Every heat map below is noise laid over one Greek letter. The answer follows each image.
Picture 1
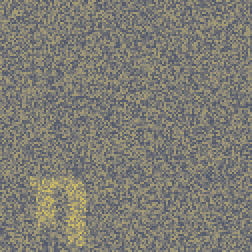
eta
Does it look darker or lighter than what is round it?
lighter
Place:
bottom left
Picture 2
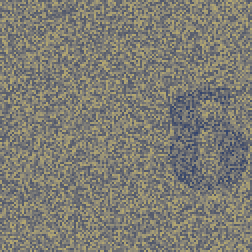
delta
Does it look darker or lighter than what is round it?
darker
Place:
middle right
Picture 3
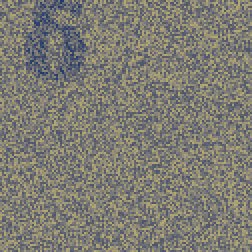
delta
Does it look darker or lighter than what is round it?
darker
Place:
top left
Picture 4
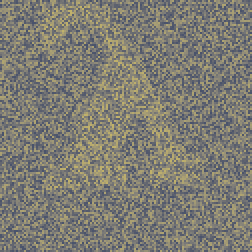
lambda
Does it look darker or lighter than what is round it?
lighter
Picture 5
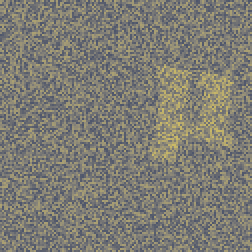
mu
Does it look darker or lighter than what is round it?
lighter
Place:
middle right
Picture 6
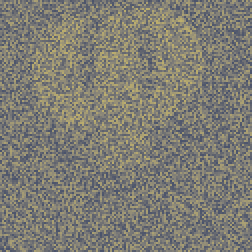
phi
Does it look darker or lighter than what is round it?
lighter
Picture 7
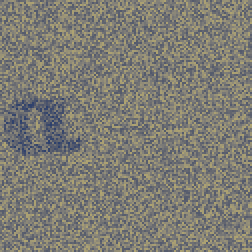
alpha
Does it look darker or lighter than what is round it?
darker
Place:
middle left
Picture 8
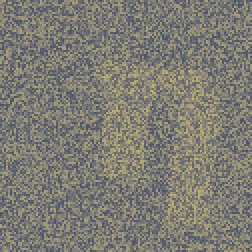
eta
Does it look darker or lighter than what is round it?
lighter
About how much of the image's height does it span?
two thirds
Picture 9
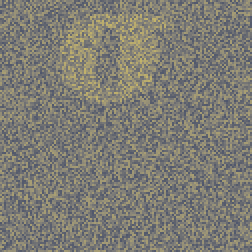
sigma
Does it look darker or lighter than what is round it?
lighter
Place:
top middle
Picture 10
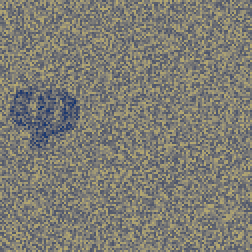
phi
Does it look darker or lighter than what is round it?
darker
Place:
middle left
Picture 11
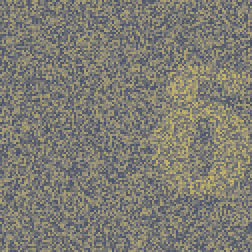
delta
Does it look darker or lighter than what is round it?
lighter
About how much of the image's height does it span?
half
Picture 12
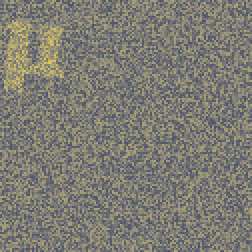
mu
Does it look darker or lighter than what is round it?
lighter
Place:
top left
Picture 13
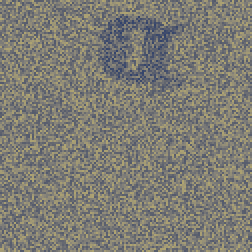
alpha
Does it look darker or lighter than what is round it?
darker
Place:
top middle
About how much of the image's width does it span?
a third
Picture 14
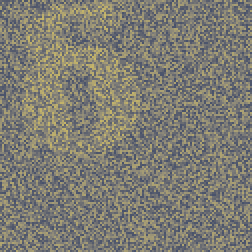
delta
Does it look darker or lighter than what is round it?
lighter
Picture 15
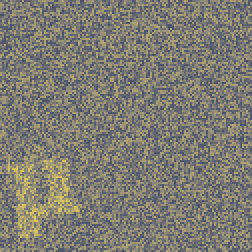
mu
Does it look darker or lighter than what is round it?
lighter
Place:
bottom left
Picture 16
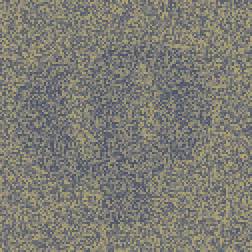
phi
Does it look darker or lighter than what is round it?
darker
